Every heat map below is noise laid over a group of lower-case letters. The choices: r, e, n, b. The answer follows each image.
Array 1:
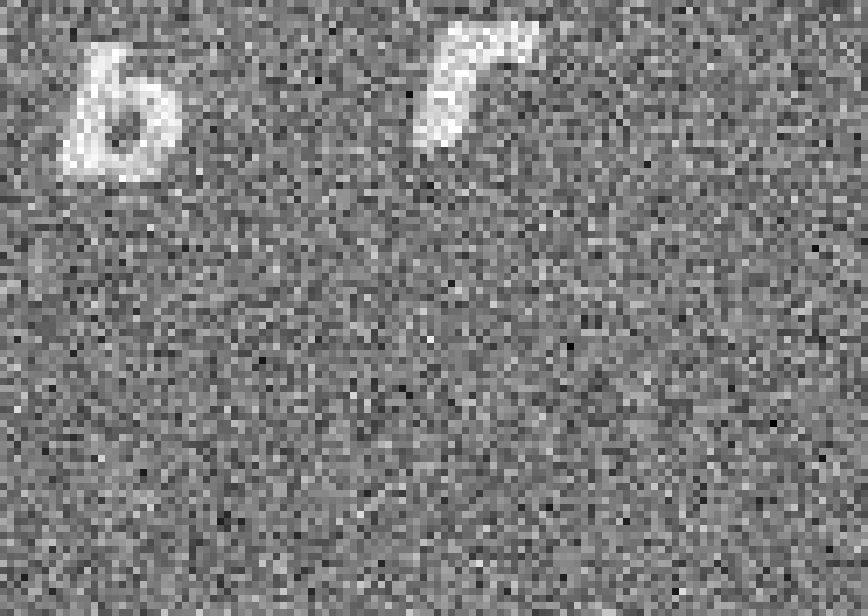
top left: light b; top middle: light r
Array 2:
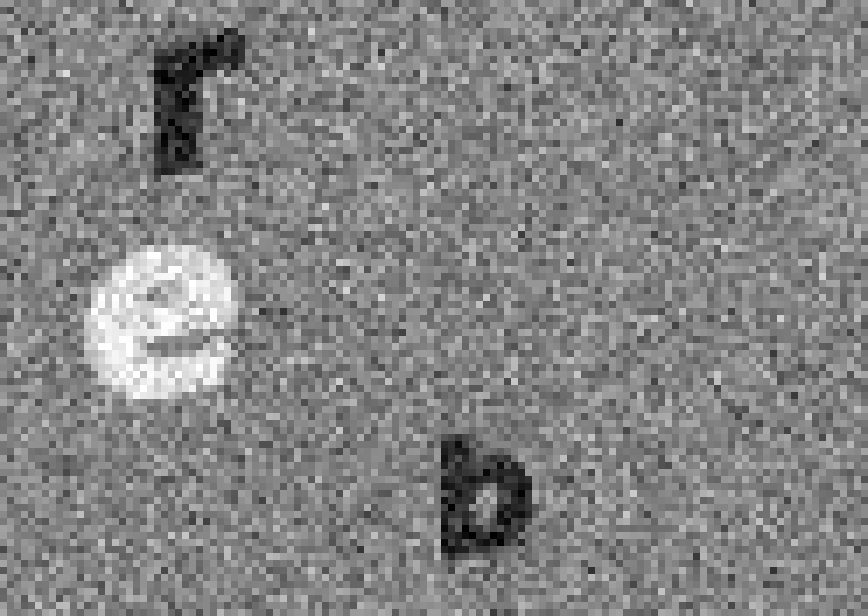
top left: dark r; middle left: light e; bottom middle: dark b
